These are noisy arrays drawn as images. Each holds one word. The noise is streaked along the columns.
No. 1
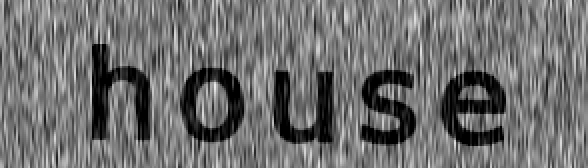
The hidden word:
house
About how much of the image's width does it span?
two thirds
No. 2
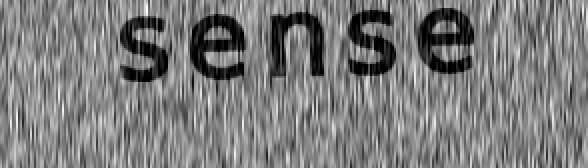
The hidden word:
sense
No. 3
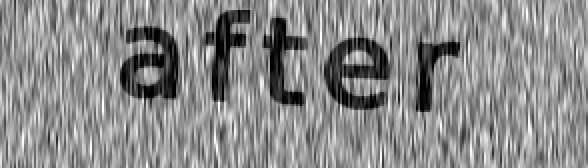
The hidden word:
after
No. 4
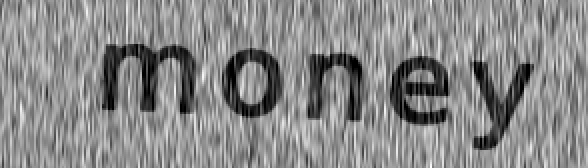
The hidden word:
money
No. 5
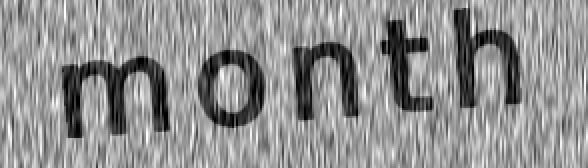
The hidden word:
month
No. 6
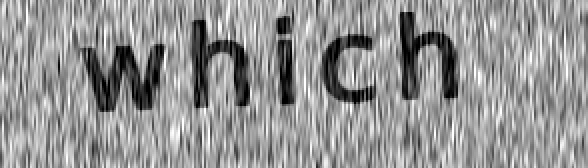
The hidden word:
which
